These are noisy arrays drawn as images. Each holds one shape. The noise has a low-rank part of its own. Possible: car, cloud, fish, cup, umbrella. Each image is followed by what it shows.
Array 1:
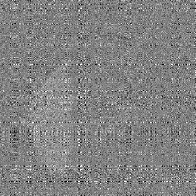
umbrella
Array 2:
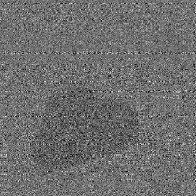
cloud
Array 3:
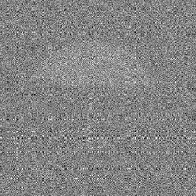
umbrella
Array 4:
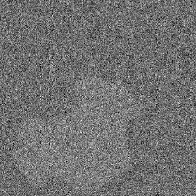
car
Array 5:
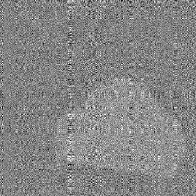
cloud
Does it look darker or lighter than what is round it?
lighter
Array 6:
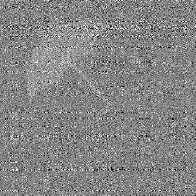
umbrella
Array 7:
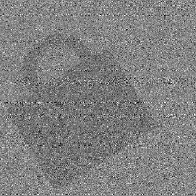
cup
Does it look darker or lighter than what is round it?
darker
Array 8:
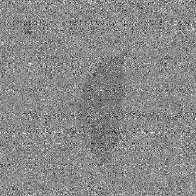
umbrella
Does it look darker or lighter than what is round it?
darker
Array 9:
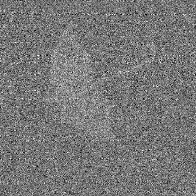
umbrella
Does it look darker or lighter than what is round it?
lighter
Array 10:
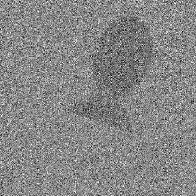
fish
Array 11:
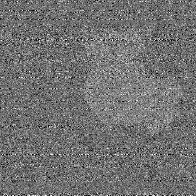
car
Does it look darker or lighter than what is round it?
lighter
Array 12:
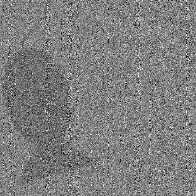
fish
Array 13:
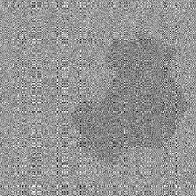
car
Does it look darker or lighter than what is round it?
darker
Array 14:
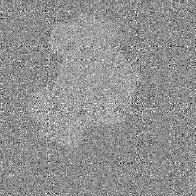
car
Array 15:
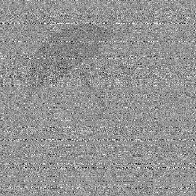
umbrella
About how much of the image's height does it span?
half
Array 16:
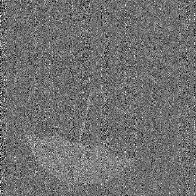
umbrella
